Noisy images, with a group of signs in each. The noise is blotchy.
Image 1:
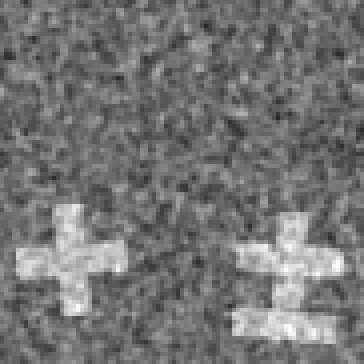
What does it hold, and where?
bottom left: light plus sign; bottom right: light plus-minus sign
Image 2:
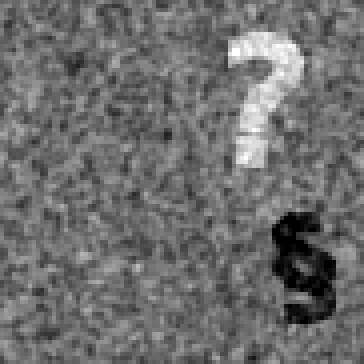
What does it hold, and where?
top right: light question mark; bottom right: dark section sign
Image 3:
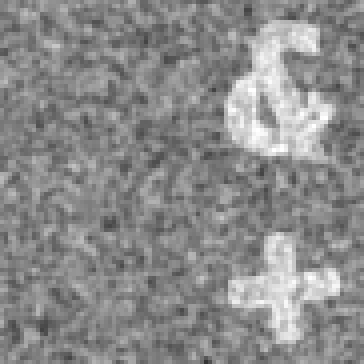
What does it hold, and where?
top right: light ampersand; bottom right: light plus sign
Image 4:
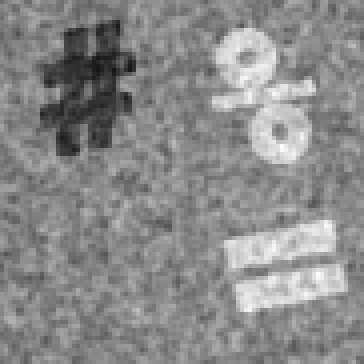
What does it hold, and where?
top left: dark hash sign; top right: light percent sign; bottom right: light equals sign
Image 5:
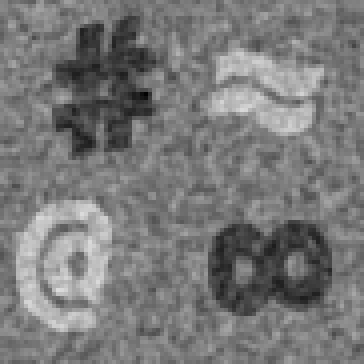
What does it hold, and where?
top left: dark hash sign; top right: light approximately sign; bottom left: light at sign; bottom right: dark infinity sign
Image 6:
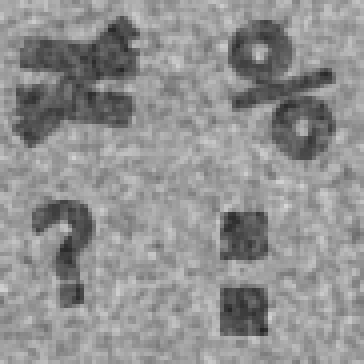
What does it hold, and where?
top left: dark not-equal sign; top right: dark percent sign; bottom left: dark question mark; bottom right: dark colon
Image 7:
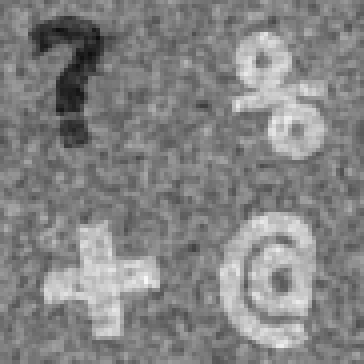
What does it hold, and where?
top left: dark question mark; top right: light percent sign; bottom left: light plus sign; bottom right: light at sign
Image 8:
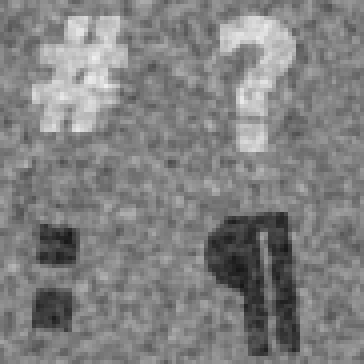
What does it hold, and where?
top left: light hash sign; top right: light question mark; bottom left: dark colon; bottom right: dark pilcrow
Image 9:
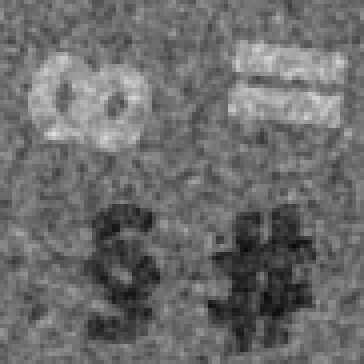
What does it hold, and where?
top left: light infinity sign; top right: light equals sign; bottom left: dark section sign; bottom right: dark hash sign
